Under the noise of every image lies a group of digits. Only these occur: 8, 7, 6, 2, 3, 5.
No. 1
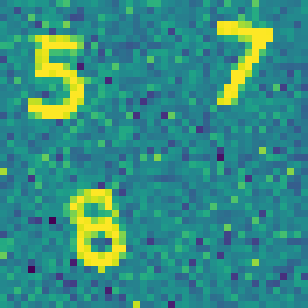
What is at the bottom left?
8
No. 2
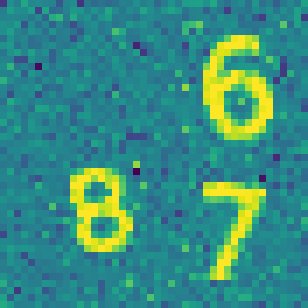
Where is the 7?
bottom right
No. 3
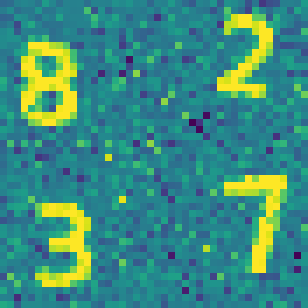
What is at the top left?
8
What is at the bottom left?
3
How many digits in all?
4
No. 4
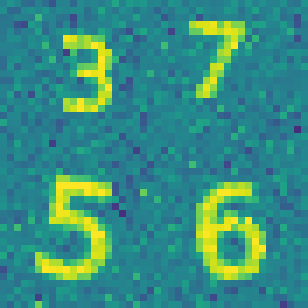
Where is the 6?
bottom right
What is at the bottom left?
5
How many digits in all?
4
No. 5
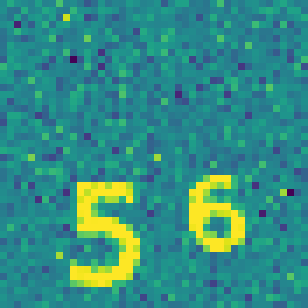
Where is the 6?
bottom right
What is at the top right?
nothing
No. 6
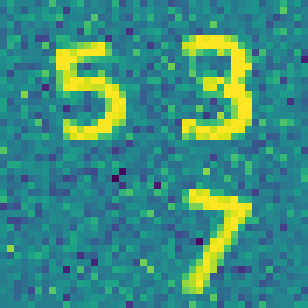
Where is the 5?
top left
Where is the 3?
top right
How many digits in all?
3
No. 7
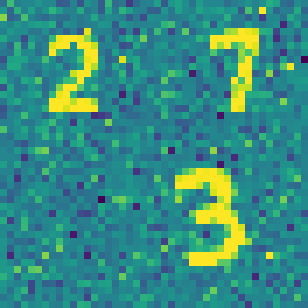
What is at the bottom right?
3
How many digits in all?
3
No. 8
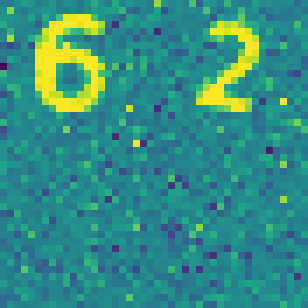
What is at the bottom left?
nothing
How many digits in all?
2
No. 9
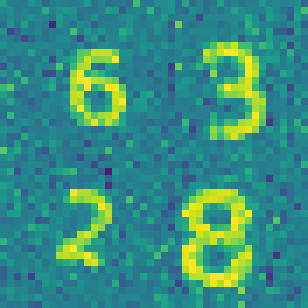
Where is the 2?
bottom left
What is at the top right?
3
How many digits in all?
4
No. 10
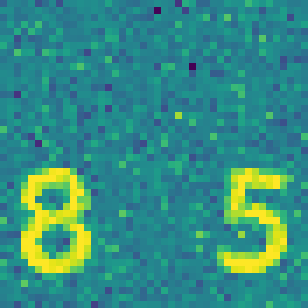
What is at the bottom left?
8
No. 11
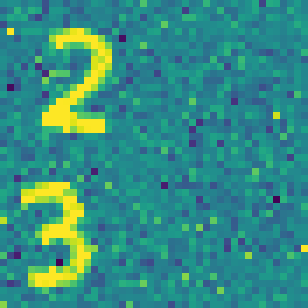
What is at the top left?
2
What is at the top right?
nothing
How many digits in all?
2
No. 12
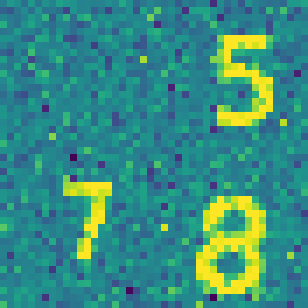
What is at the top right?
5
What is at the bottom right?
8
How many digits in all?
3
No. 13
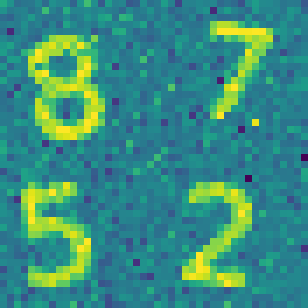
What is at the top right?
7
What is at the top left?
8
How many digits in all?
4
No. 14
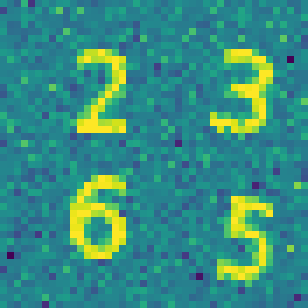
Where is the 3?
top right
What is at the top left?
2
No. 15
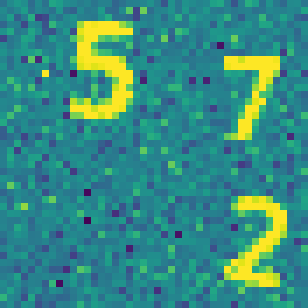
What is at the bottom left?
nothing
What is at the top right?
7
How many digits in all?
3
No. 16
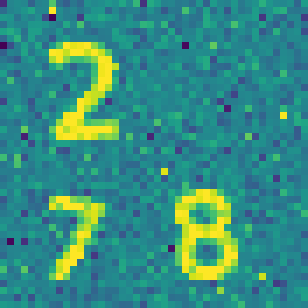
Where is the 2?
top left
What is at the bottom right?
8
